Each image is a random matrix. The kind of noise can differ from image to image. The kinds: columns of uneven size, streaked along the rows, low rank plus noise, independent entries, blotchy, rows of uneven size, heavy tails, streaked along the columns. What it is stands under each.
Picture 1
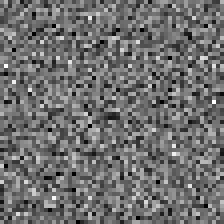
independent entries
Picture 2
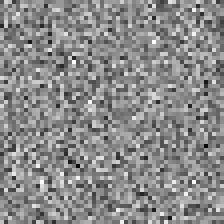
independent entries
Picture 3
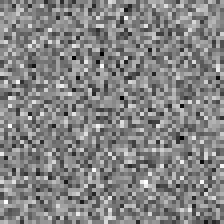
independent entries
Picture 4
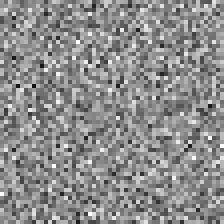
independent entries
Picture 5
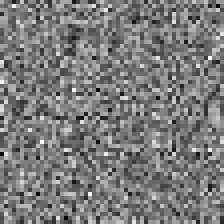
low rank plus noise
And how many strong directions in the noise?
five to eight
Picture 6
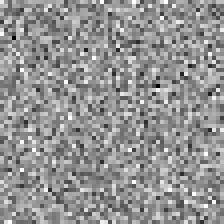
independent entries
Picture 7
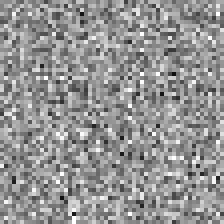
low rank plus noise
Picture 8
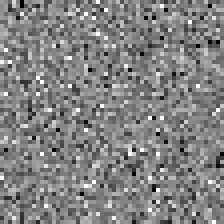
heavy tails
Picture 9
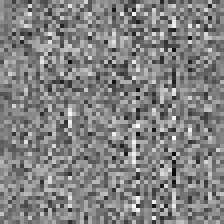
columns of uneven size
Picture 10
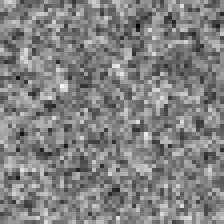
blotchy
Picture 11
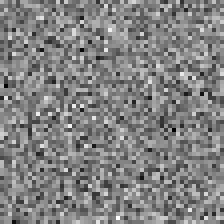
independent entries
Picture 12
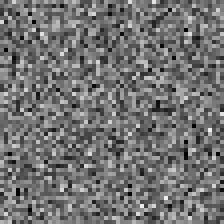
independent entries
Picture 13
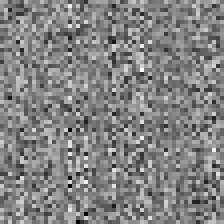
columns of uneven size
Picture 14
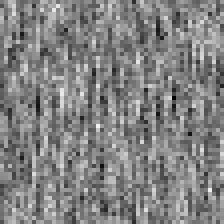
streaked along the columns
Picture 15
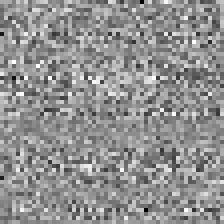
rows of uneven size
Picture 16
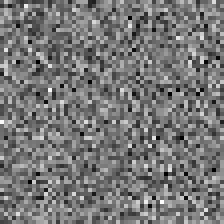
low rank plus noise
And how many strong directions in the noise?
two
